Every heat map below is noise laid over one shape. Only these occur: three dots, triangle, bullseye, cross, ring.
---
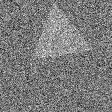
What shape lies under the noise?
triangle
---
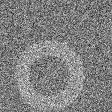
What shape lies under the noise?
ring
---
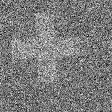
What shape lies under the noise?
cross
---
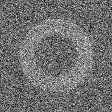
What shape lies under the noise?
ring
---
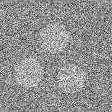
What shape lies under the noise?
three dots
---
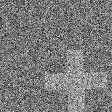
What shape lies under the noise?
cross
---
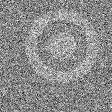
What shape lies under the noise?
bullseye
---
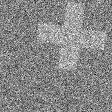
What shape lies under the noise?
cross
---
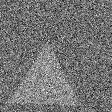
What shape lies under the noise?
triangle
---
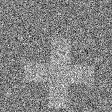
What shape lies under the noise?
cross
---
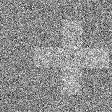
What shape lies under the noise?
cross
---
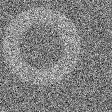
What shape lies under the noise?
ring
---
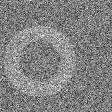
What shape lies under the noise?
ring
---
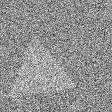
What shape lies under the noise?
triangle
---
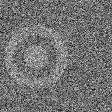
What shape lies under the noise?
bullseye
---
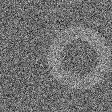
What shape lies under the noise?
ring
